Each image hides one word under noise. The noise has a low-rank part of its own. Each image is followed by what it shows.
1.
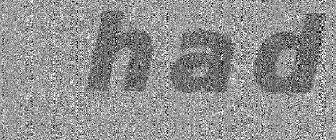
had
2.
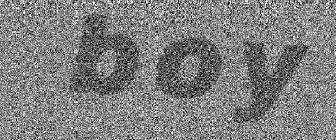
boy
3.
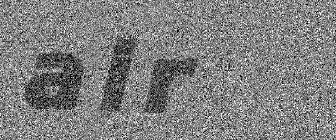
air
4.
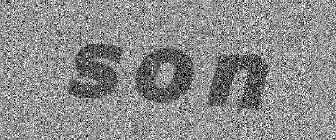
son
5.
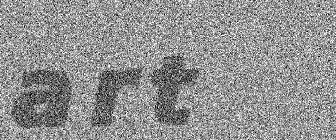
art
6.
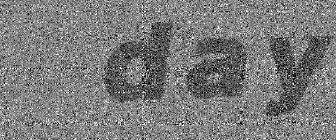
day
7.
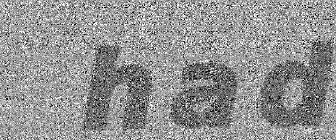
had
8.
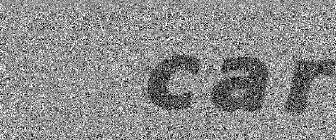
car
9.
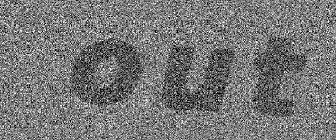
out
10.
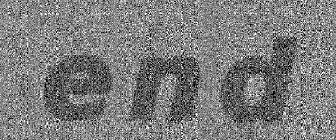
end
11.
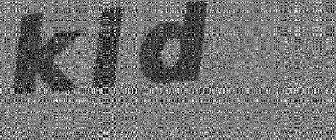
kid
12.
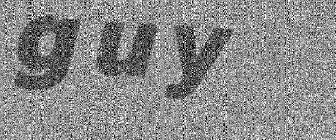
guy
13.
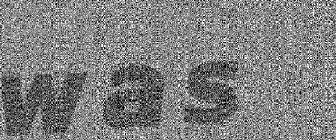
was
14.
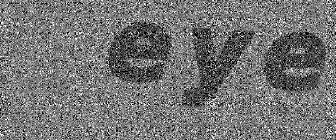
eye
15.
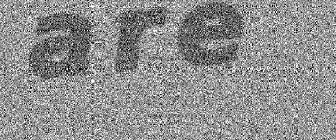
are
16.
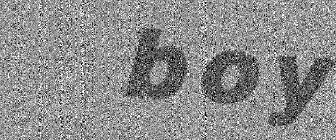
boy
